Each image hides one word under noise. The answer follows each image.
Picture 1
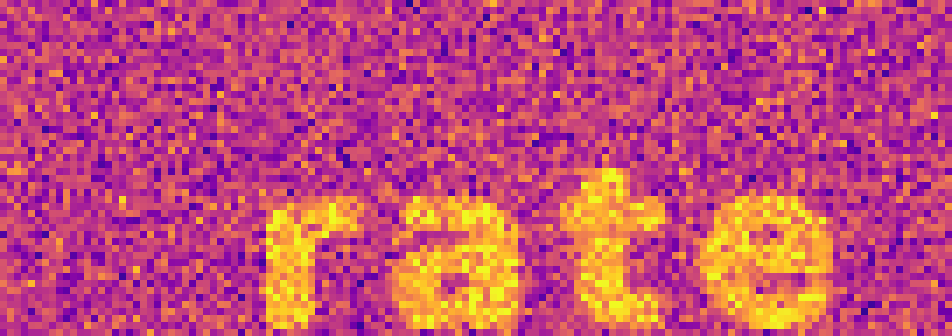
rate
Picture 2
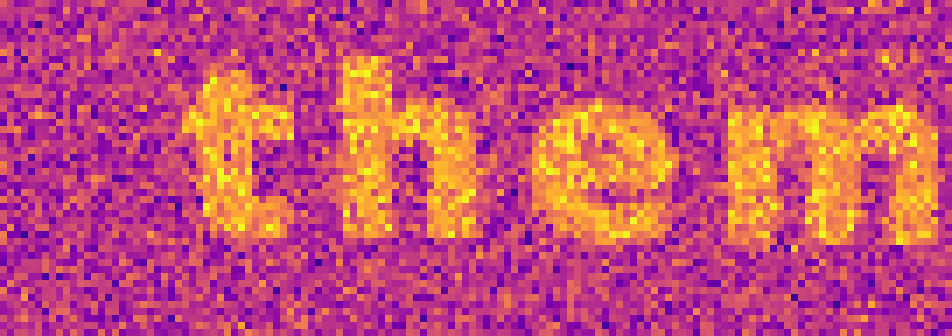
them
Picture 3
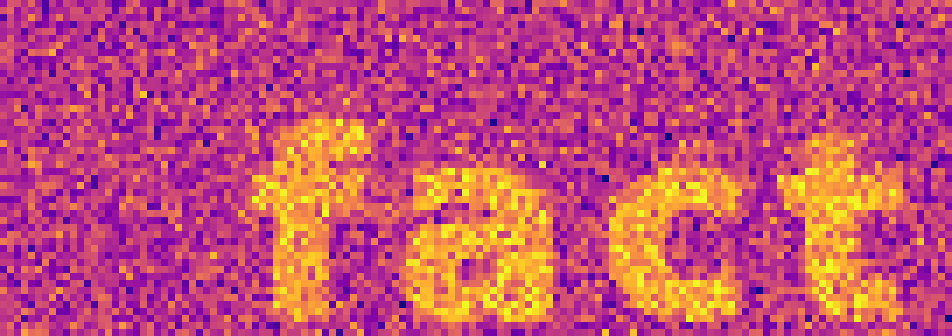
fact
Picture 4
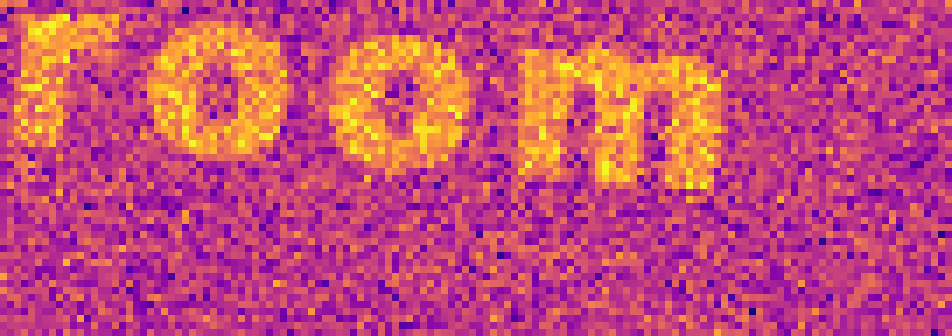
room
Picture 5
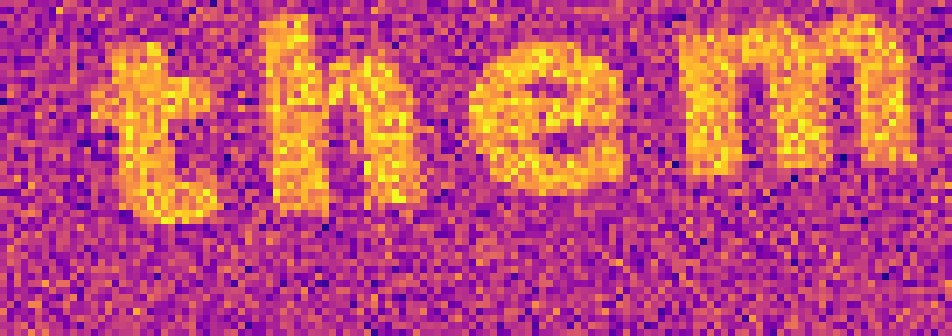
them
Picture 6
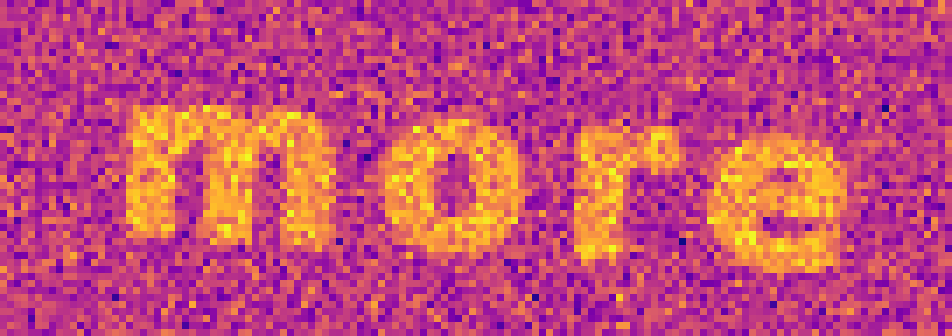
more
